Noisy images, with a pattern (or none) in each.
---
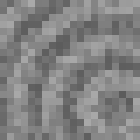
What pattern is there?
rings round one point
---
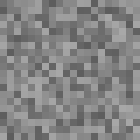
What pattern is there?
only noise
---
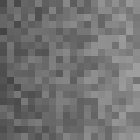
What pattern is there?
a smooth slope
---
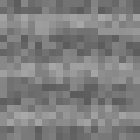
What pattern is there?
horizontal stripes
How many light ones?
3
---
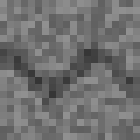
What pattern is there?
a wavy band
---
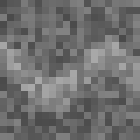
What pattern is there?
a wavy band
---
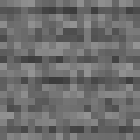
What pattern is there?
horizontal stripes
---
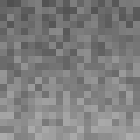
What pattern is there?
a smooth slope
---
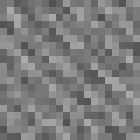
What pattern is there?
diagonal stripes
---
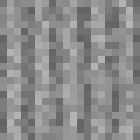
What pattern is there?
vertical stripes
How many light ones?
5
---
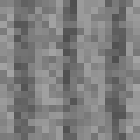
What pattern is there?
vertical stripes
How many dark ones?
3
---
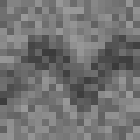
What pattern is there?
a wavy band
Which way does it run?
left to right
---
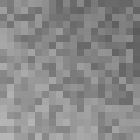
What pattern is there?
a smooth slope
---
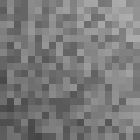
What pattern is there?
a smooth slope
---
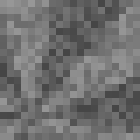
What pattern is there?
spokes from one point
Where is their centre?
bottom left
